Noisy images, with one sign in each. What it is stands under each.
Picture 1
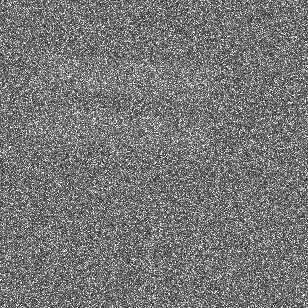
equals sign
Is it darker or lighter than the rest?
lighter
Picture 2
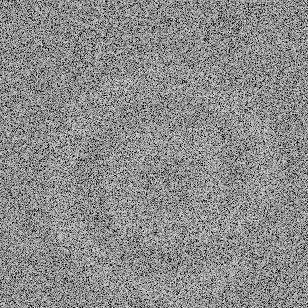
at sign
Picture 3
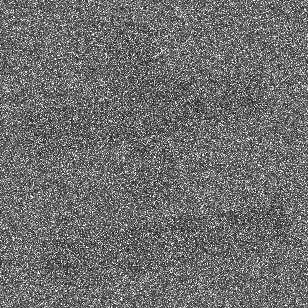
plus-minus sign
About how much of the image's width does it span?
nearly all
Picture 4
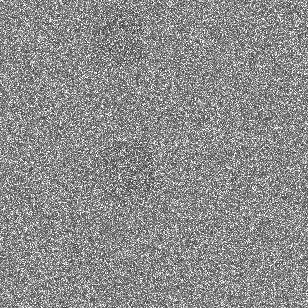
colon
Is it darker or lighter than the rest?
darker
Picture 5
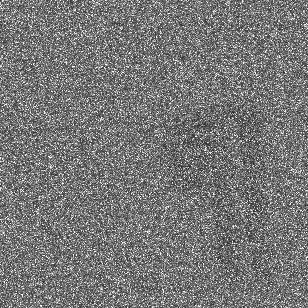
pilcrow
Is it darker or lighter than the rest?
darker
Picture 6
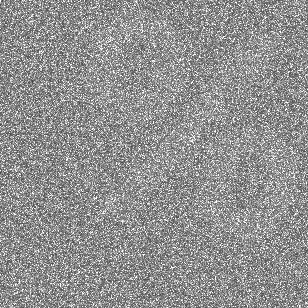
percent sign
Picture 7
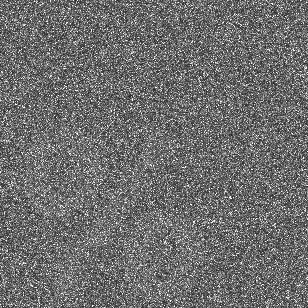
percent sign
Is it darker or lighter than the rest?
lighter
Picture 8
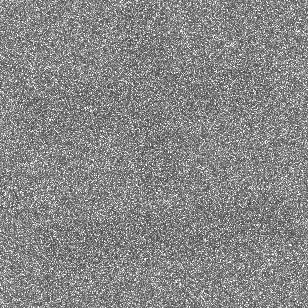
plus-minus sign
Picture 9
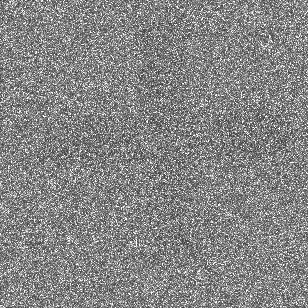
plus sign
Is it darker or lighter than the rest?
darker
